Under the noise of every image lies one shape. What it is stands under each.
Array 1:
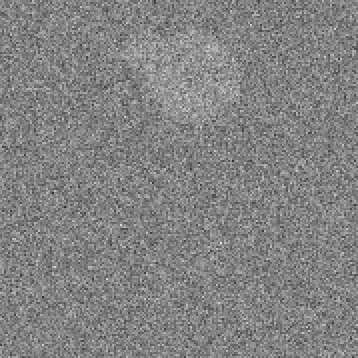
light bulb
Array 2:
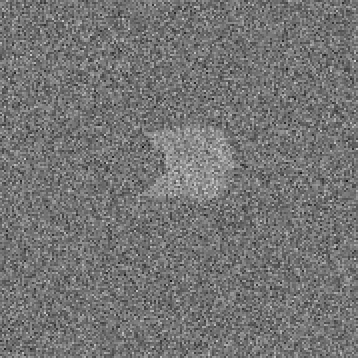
cat's head
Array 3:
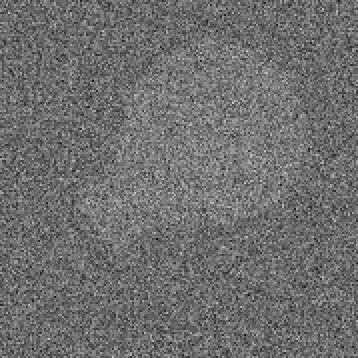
light bulb
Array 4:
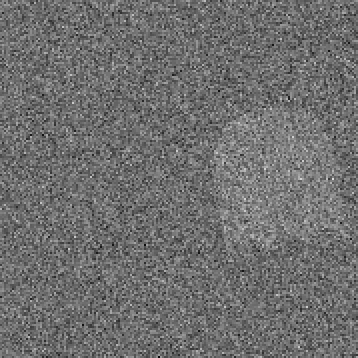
ghost
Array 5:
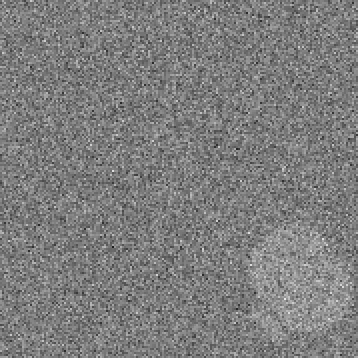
apple
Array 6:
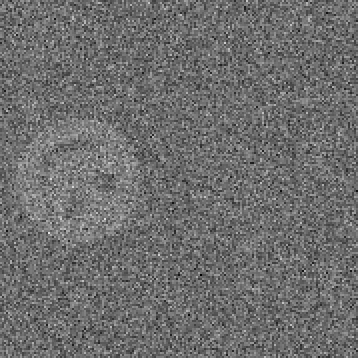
smiling face
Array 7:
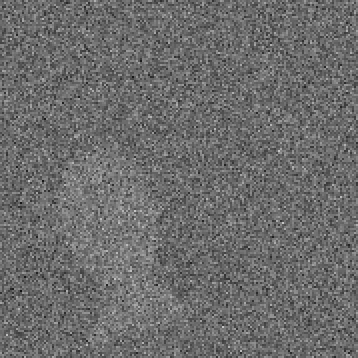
fish
